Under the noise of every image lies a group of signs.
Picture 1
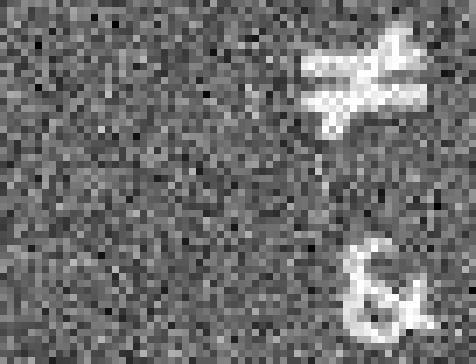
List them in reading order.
top right: not-equal sign; bottom right: ampersand
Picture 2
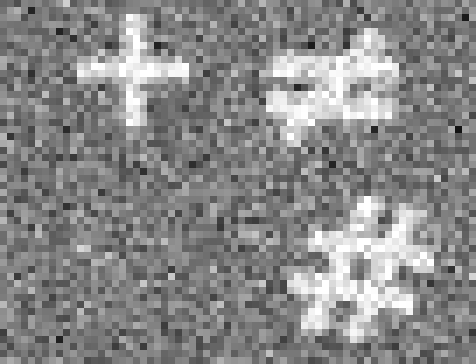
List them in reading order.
top left: plus sign; top right: not-equal sign; bottom right: hash sign
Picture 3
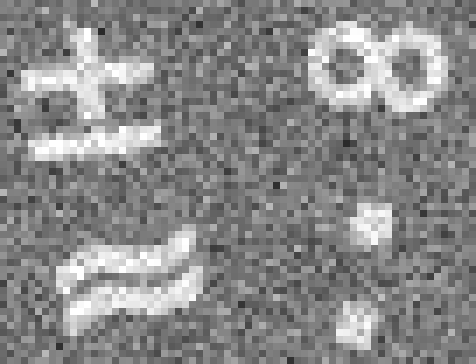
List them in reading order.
top left: plus-minus sign; top right: infinity sign; bottom left: approximately sign; bottom right: colon
